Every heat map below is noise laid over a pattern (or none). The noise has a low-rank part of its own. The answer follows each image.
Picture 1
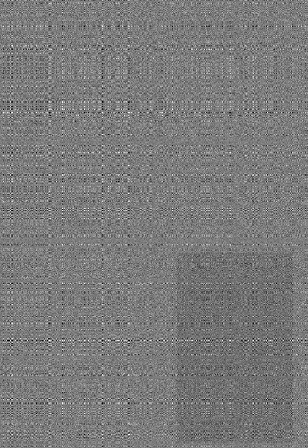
one block
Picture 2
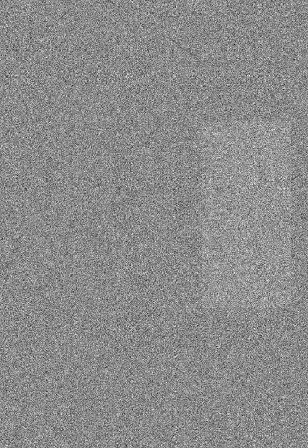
one block
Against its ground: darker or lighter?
lighter
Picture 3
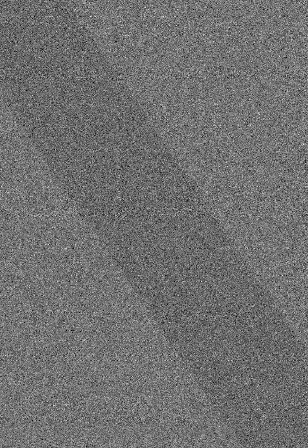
a diagonal band
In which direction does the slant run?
top left to bottom right
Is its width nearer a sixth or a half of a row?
a half
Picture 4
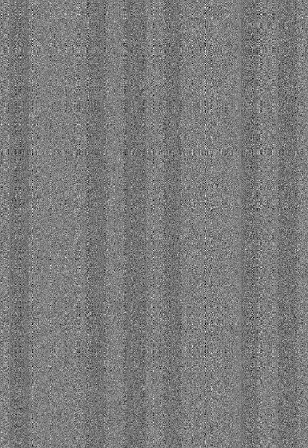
bands of columns
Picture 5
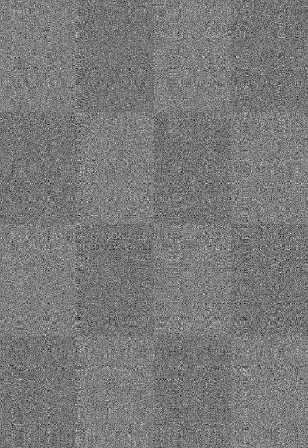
a checkerboard
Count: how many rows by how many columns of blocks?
4 by 4
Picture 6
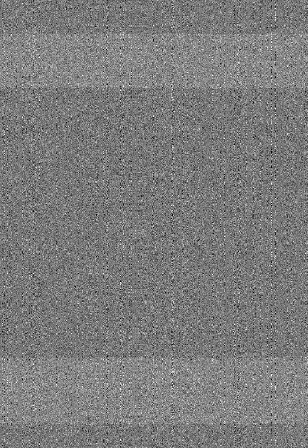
bands of rows
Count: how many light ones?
2
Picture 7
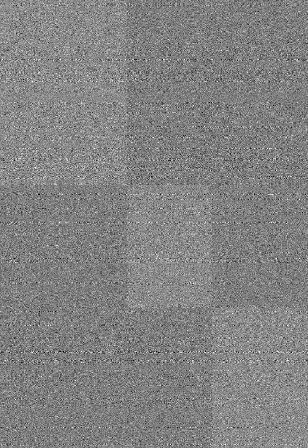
blocks along the diagonal
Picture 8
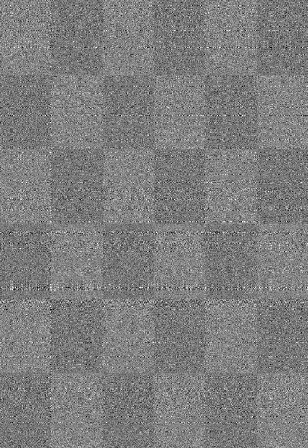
a checkerboard
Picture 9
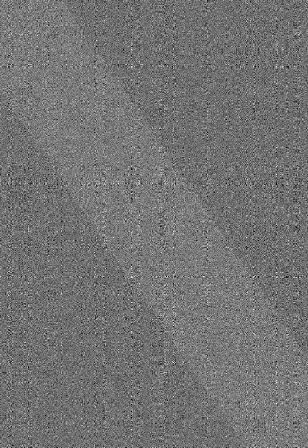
a diagonal band
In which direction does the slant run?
top left to bottom right
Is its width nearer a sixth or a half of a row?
a half
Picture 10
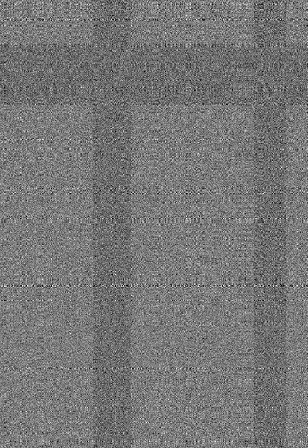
bands of rows crossing bands of columns
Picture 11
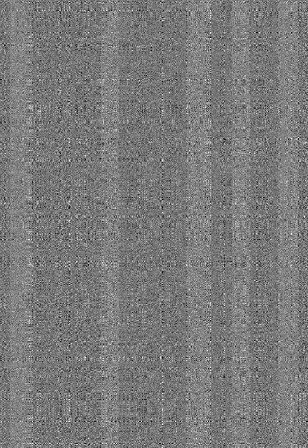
bands of columns
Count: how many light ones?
5
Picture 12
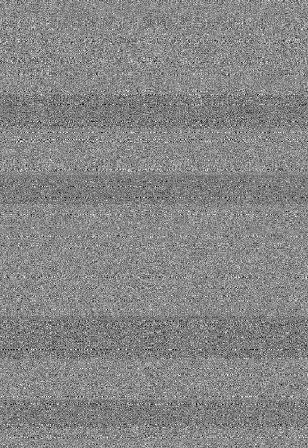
bands of rows
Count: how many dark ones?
4
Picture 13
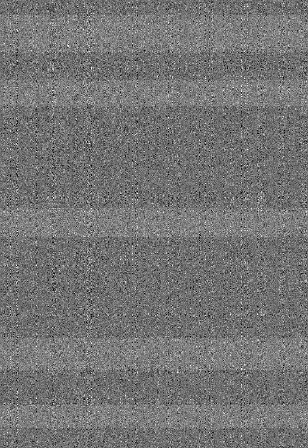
bands of rows
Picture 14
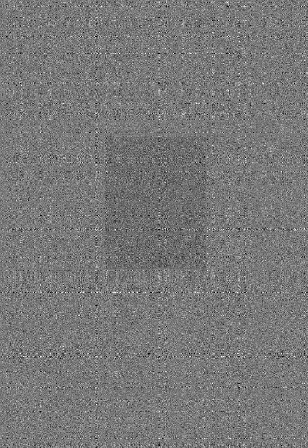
one block
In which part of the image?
centre
